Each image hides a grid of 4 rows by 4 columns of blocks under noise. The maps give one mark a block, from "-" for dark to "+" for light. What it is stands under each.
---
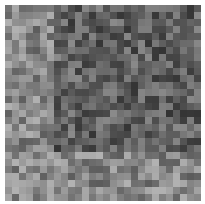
+---
+---
+---
++++
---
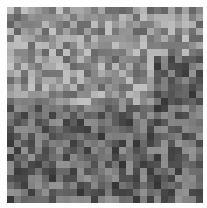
++++
+++-
----
----
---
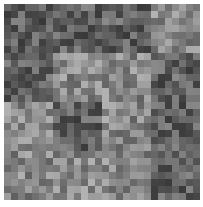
---+
-++-
+-+-
+++-
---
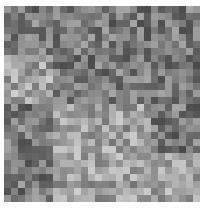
----
+---
-++-
-+++
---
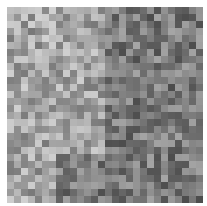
++--
++--
++--
+---
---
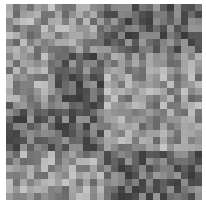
++--
+-++
--++
++--
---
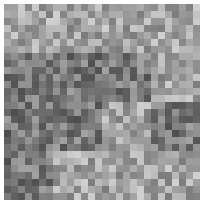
++++
---+
--+-
-+++
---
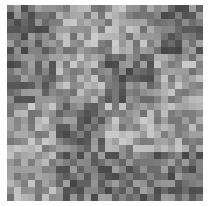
-++-
-+-+
+-++
+---
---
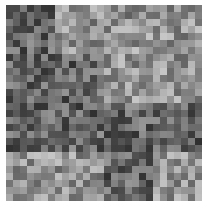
-+++
--++
----
++-+
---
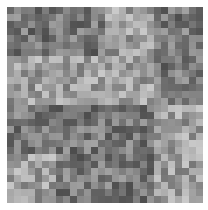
--+-
+++-
---+
+--+
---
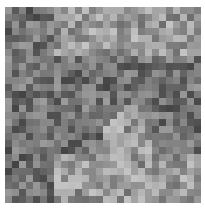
-+++
----
--+-
-+++
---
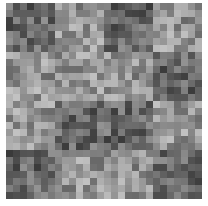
-+-+
+++-
+--+
-++-
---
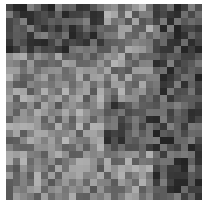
--+-
+++-
++--
+++-
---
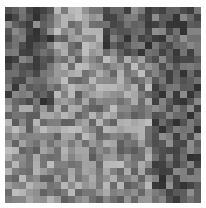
-+--
-++-
+++-
+++-
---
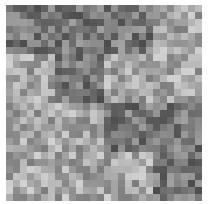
---+
+-++
++--
+++-
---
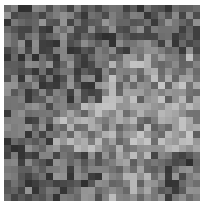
----
--++
-+++
--+-
